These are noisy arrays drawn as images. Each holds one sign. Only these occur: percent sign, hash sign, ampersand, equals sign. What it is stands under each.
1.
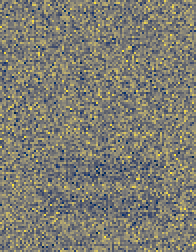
equals sign
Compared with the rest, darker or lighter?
darker
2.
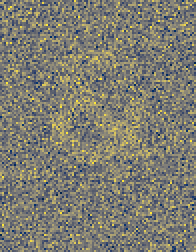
ampersand
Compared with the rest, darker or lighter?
lighter
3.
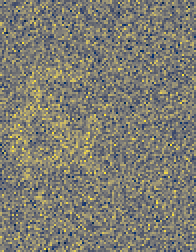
ampersand
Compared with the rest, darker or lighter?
lighter
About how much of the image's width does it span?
half
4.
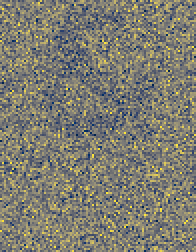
ampersand
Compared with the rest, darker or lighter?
darker
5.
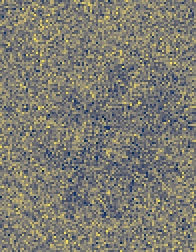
hash sign
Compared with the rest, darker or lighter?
darker
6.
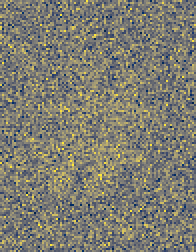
hash sign
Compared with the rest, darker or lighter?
lighter
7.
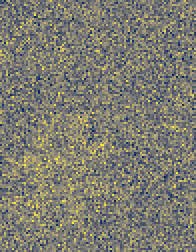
hash sign
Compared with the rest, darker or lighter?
lighter
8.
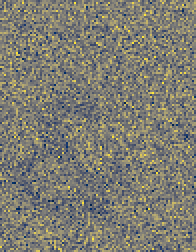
ampersand
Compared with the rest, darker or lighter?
darker
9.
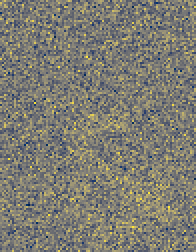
ampersand
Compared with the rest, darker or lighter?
lighter
